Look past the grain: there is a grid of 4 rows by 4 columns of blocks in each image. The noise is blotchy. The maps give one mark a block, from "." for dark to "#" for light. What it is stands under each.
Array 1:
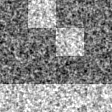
. # . .
. . # .
. . . .
# # # #
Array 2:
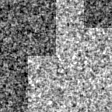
. . # .
. . # #
. # # #
. # # #
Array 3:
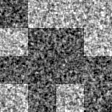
. # # #
# . . #
. . . .
# . # .
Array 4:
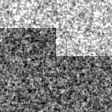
# # # #
. . # #
. . . .
. . . .
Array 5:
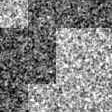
# . . .
. . # #
. . # #
. # # #
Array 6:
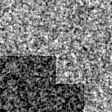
# # # #
# # # #
. . # #
. . . #
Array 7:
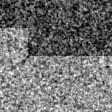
. . . .
# . . .
# # # #
# # # #
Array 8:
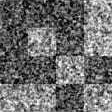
. . . #
. # . #
. . # .
# # . #
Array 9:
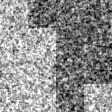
# . . .
# # . .
# # . .
# # . #
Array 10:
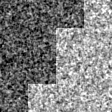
. . . #
. . # #
. . # #
. # # #
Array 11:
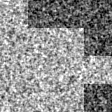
# . . .
# # # .
# # # #
# # # .
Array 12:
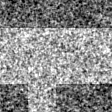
. . . .
# # # #
# # # #
. # . .
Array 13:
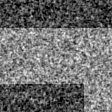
. . . .
# # # #
# # # #
. . . #
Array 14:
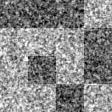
. . . #
# # # .
# . # .
# # . #
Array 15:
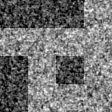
. . . #
# # # #
. # . #
. # # #
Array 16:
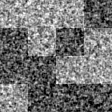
# # # .
. # . #
. . # #
# . . .
